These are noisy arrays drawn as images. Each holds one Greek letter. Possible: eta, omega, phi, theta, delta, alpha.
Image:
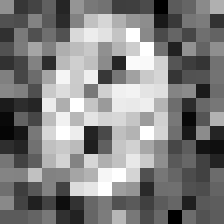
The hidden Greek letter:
theta
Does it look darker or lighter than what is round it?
lighter
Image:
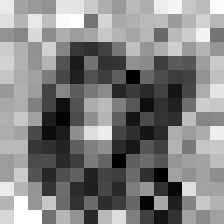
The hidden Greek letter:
alpha
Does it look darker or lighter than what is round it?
darker
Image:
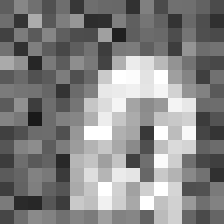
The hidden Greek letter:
omega
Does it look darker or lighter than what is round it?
lighter
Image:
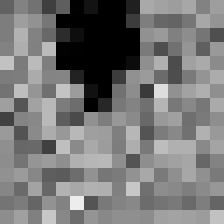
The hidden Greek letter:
phi
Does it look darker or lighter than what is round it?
darker
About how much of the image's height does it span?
half
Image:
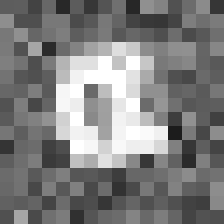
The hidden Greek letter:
alpha
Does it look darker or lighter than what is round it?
lighter
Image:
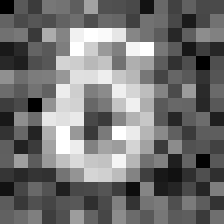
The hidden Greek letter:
delta
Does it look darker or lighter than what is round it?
lighter
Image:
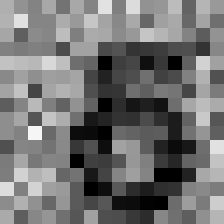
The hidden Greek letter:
delta
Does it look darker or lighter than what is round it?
darker
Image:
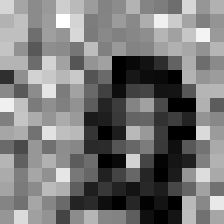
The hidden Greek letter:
omega
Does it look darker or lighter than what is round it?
darker
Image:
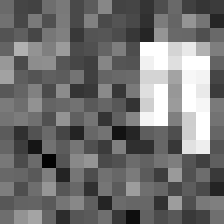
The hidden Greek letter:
eta
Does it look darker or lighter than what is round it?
lighter
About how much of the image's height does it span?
half
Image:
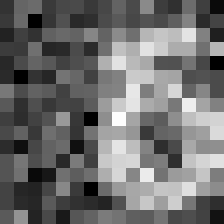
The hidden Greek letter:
delta
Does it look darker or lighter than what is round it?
lighter
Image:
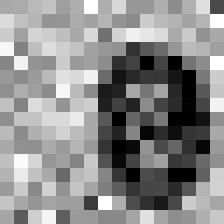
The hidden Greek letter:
theta
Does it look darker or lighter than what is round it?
darker
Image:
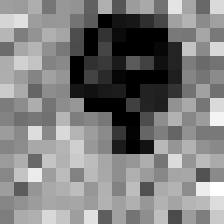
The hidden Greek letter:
phi
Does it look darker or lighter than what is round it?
darker
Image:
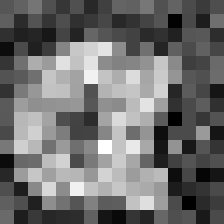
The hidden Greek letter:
alpha
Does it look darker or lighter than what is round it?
lighter
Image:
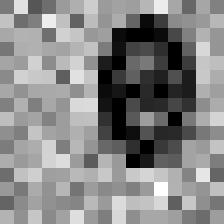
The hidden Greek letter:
theta
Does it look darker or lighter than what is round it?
darker
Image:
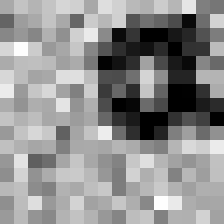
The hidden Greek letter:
alpha
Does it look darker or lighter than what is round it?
darker
